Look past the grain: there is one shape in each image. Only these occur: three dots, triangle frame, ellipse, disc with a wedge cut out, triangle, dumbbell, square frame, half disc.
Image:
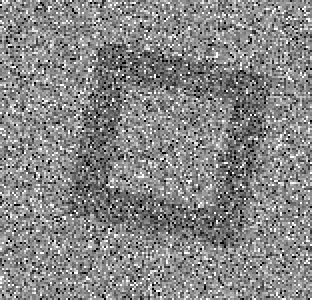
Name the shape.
square frame
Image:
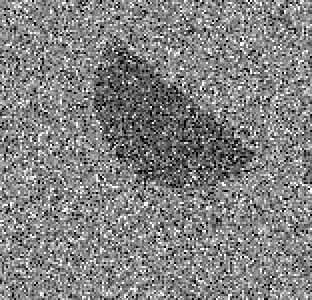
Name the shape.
half disc
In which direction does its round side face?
down and left
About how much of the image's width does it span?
half
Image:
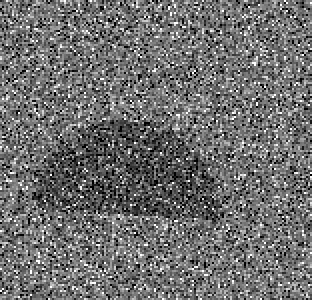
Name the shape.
half disc
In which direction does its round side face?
up
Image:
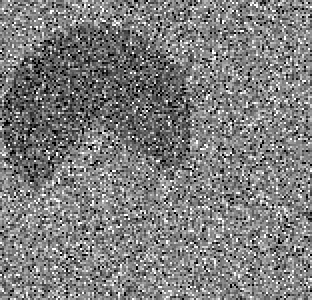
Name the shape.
disc with a wedge cut out
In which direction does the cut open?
down
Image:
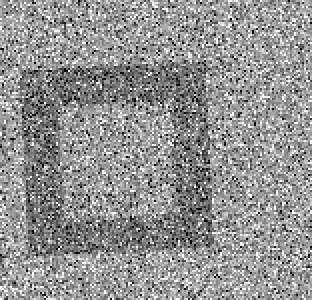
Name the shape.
square frame
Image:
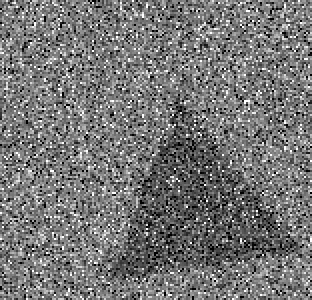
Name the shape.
triangle
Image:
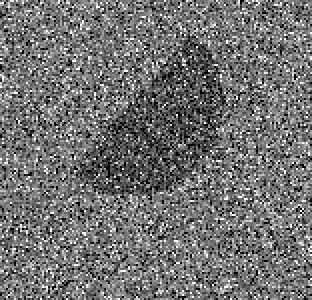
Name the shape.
half disc
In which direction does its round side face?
down and right
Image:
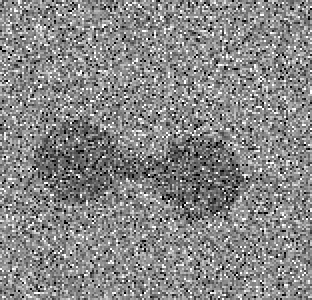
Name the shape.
dumbbell
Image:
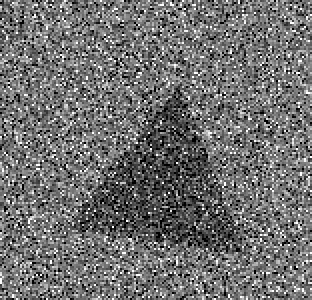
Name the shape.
triangle
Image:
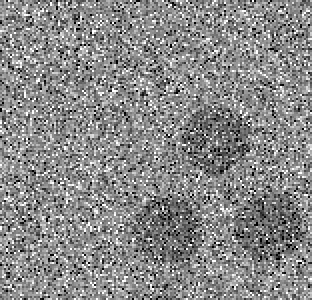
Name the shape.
three dots
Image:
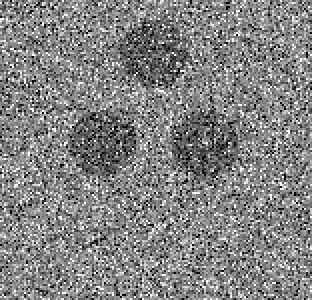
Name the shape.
three dots
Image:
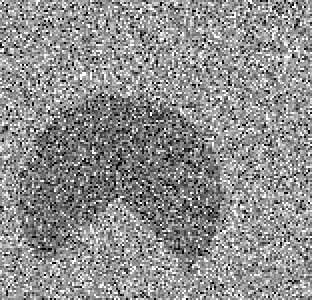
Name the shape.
disc with a wedge cut out
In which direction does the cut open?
down
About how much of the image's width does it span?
two thirds
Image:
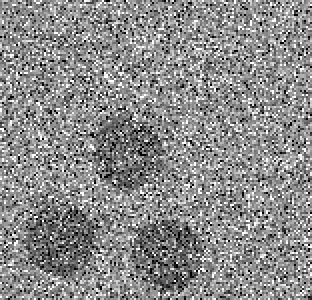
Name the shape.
three dots
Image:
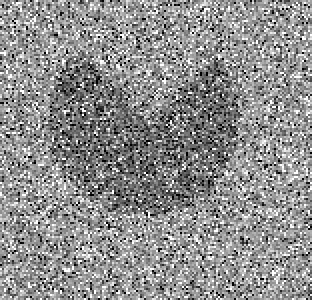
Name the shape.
disc with a wedge cut out
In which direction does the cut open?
up
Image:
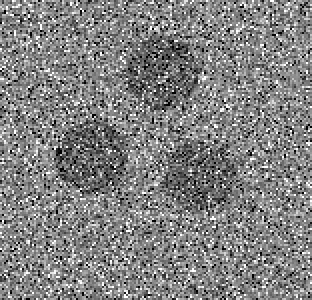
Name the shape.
three dots
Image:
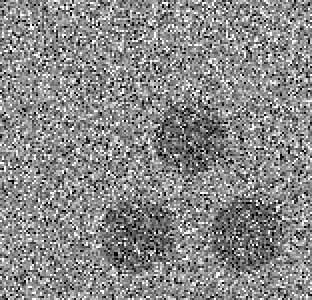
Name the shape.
three dots
